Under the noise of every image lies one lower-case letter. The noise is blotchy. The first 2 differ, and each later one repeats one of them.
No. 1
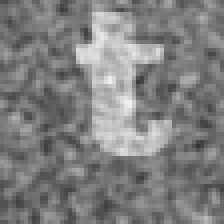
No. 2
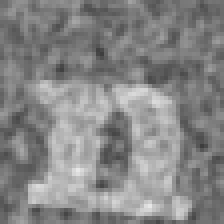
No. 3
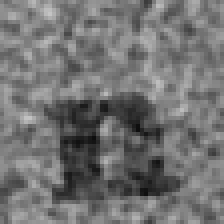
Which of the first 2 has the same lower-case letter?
2
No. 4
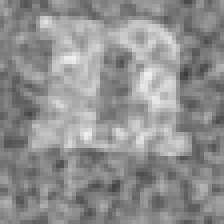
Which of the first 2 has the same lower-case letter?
2
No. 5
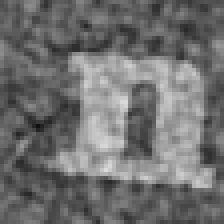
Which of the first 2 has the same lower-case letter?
2
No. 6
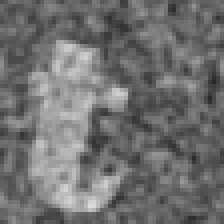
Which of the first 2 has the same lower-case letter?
1
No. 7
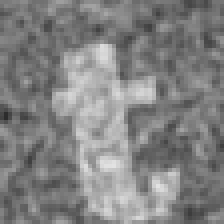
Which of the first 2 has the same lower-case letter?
1
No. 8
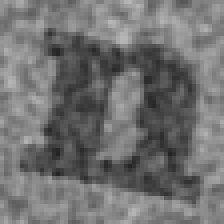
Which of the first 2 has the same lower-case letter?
2
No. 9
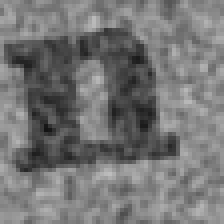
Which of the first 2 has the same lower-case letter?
2
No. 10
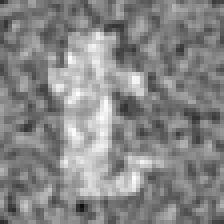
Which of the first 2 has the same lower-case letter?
1
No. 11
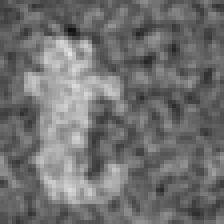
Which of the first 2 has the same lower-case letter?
1
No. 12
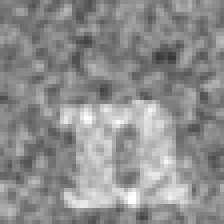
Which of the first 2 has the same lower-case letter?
2
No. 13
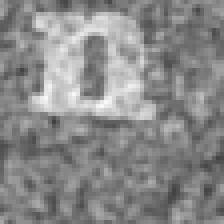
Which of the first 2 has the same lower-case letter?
2
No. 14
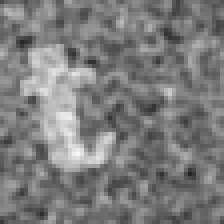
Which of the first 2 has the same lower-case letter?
1
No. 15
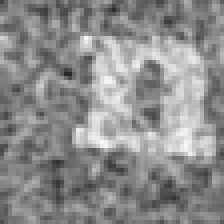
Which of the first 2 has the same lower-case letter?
2
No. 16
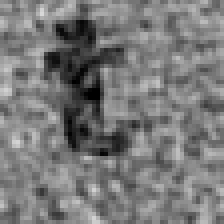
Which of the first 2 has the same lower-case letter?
1
